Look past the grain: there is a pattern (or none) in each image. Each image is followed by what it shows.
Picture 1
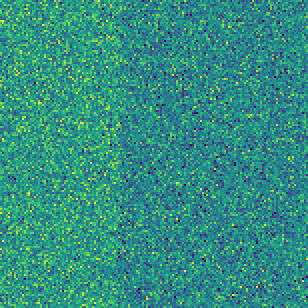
a sharp edge
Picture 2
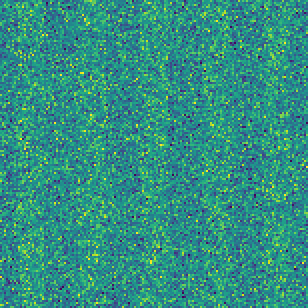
vertical stripes
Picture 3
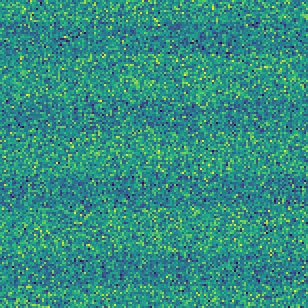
horizontal stripes
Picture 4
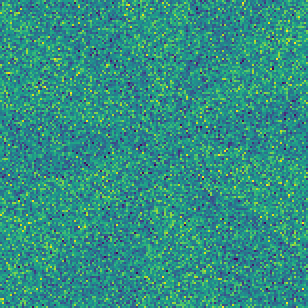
spokes from one point
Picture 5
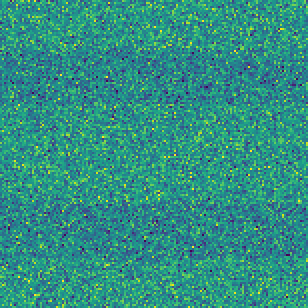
horizontal stripes
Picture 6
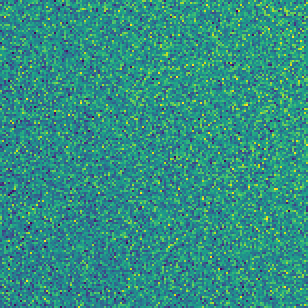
a smooth slope
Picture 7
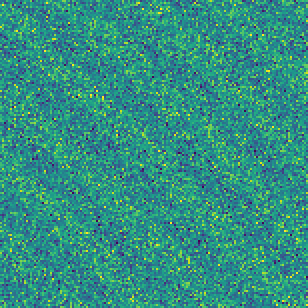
diagonal stripes
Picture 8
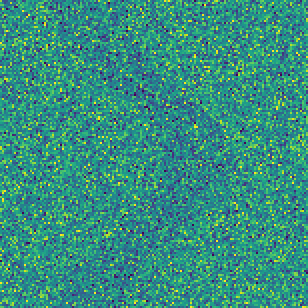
a wavy band
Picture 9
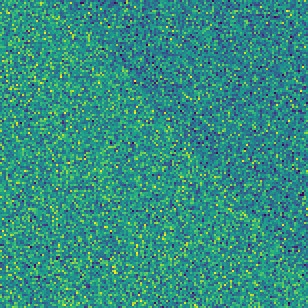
a sharp edge
